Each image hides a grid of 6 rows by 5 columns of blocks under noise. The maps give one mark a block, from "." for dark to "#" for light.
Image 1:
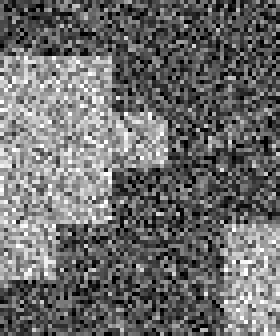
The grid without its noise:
. . . . .
# # . . .
# # # . .
# # . . .
# . . . #
. . . . #
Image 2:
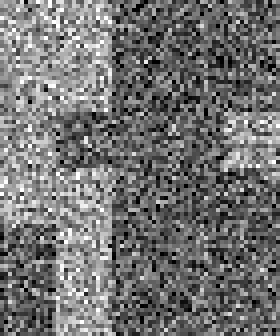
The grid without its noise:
# # . . .
# # . . .
# . . . #
# # . . .
. # . . .
. # . . .
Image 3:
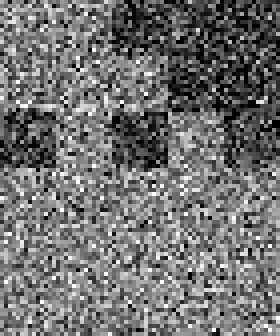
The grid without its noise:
# # . . .
# # # . .
. # . # .
# # # # #
# # # # #
# # # # #
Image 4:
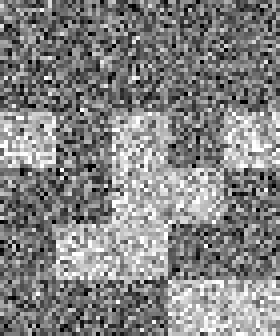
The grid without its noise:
. . . . .
. . . . .
# . # . #
. . # # .
. # # . .
. . . # #
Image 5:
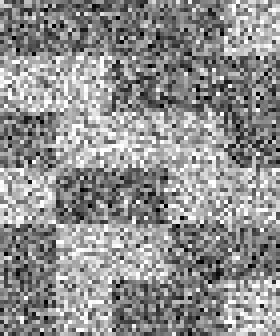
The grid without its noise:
. . . . #
# # . . .
. # # # .
# . . # #
. # # . .
. # . . #
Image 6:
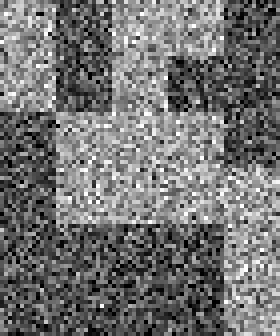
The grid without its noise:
# . # # .
# . # . .
. # # # .
. # # # #
. . . . #
. . . . #
